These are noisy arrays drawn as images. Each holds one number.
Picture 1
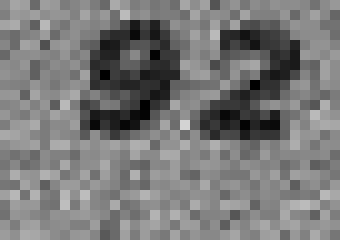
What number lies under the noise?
92
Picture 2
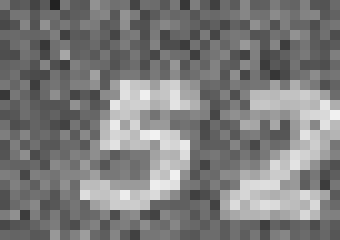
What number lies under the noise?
52
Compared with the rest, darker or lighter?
lighter
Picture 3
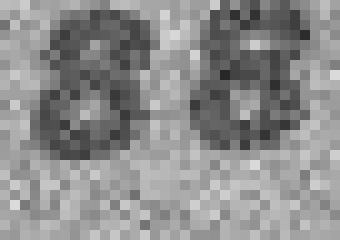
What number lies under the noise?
88
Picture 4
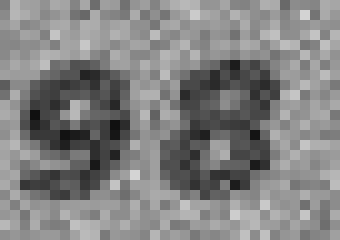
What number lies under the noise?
98
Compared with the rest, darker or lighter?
darker
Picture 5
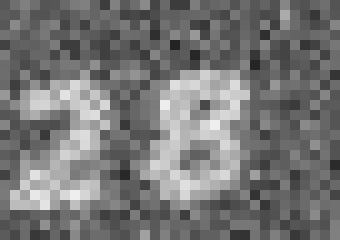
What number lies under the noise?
28
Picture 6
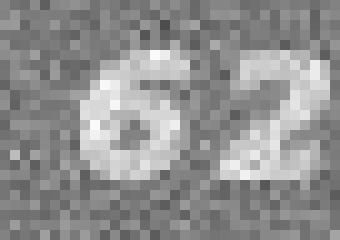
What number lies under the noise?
62
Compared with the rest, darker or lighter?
lighter
